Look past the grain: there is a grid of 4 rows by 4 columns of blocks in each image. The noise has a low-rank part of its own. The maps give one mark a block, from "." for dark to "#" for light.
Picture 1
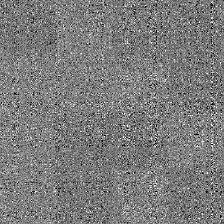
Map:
. # . .
# # # .
# . . #
# . # .
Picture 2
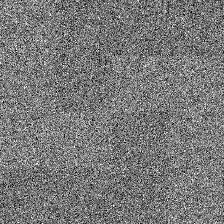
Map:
# . . .
# . # #
# # . #
. . . #
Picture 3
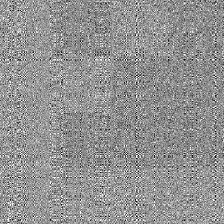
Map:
# . # .
# # . .
# . . .
# # # #
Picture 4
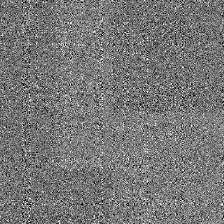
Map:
. # . .
. # . .
. # # #
. . # #
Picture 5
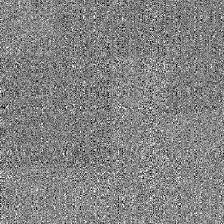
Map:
# . . .
. . # .
. . # #
# # # #
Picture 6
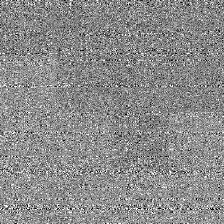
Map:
. . . .
# . . .
# # . #
# # # #
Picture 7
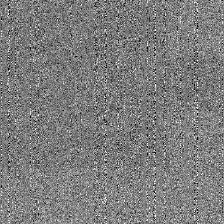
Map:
. . . #
. . . .
. . . #
# # # #
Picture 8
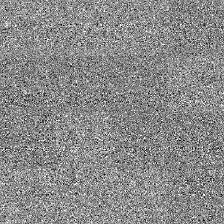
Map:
# # # .
. . . #
. # . .
# # # .
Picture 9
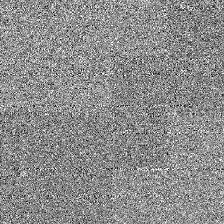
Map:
# # # .
# # . .
. . . #
. . # #
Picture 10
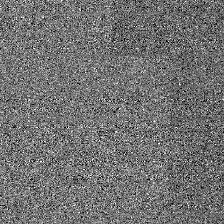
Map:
# # . .
# # # .
# # # .
# # # .
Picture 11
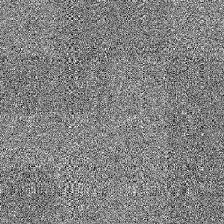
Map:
# . . #
. . # .
# # # .
. # # .
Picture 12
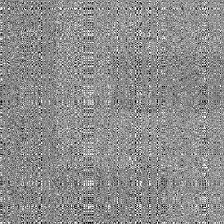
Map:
. # # #
. # . .
. # # #
. . . #
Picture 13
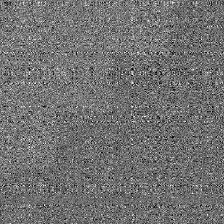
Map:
# # # .
# # . .
# . . .
. . . .
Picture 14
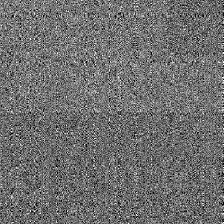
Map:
# # # .
# # # #
. . . .
. . . .
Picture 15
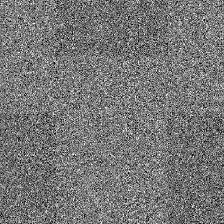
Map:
# . . #
# # # #
. # # .
. # # .
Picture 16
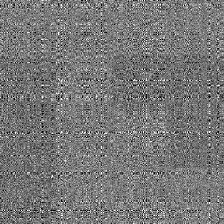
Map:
# # # #
. # . .
. # # .
. # # #
